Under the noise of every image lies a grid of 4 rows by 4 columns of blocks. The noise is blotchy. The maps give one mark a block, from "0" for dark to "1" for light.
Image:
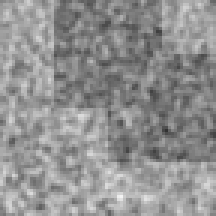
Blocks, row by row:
1 0 0 1
1 0 0 0
1 1 0 0
1 1 1 1
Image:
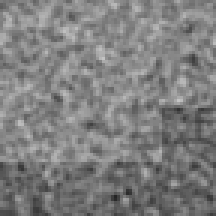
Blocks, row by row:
1 1 1 1
1 1 1 1
1 1 1 0
0 0 0 0
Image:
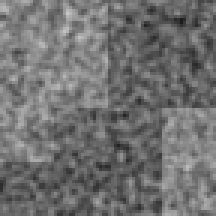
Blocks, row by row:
1 1 0 0
1 1 0 0
1 0 0 1
0 0 0 1
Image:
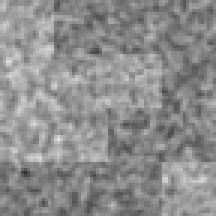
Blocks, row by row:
1 0 0 0
1 1 1 0
1 1 0 0
0 0 0 1
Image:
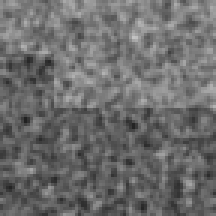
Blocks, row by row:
1 1 1 1
0 1 1 1
0 0 0 0
0 0 0 0
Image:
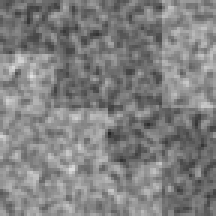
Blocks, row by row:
0 0 0 1
1 0 0 1
1 1 0 0
1 1 1 0
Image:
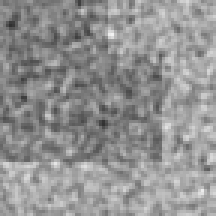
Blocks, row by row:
0 0 1 1
0 0 0 1
0 0 0 1
1 1 1 1
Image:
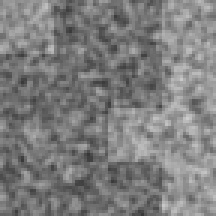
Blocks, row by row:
1 0 0 1
0 0 0 1
0 0 1 1
0 0 0 1
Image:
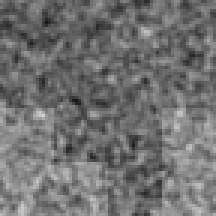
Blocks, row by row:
0 0 0 0
0 0 0 0
1 0 0 1
1 1 0 1
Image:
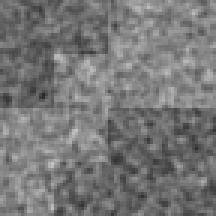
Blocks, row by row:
0 0 1 1
0 1 1 1
1 1 0 0
1 0 0 0
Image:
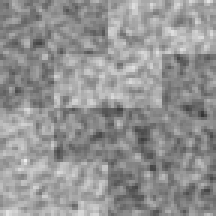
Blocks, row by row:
0 0 1 1
0 1 1 0
1 0 0 0
1 1 0 0
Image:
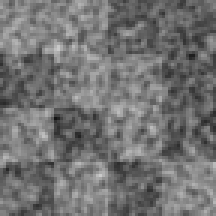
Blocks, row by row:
1 1 0 0
0 1 1 0
1 0 1 0
0 1 0 1
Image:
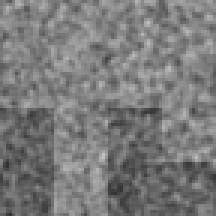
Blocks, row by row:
1 1 1 1
1 1 1 1
0 1 0 1
0 1 0 0
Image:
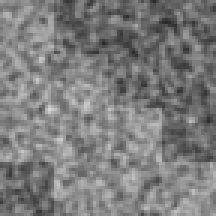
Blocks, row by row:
1 0 0 0
1 1 0 0
1 1 1 0
0 1 1 1
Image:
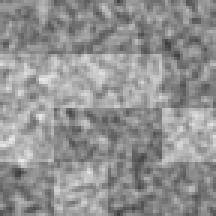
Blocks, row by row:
0 0 0 0
1 1 1 0
1 0 0 1
0 1 0 0
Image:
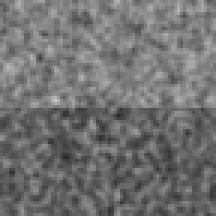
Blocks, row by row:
1 1 1 1
1 1 1 1
0 0 0 0
0 0 0 0
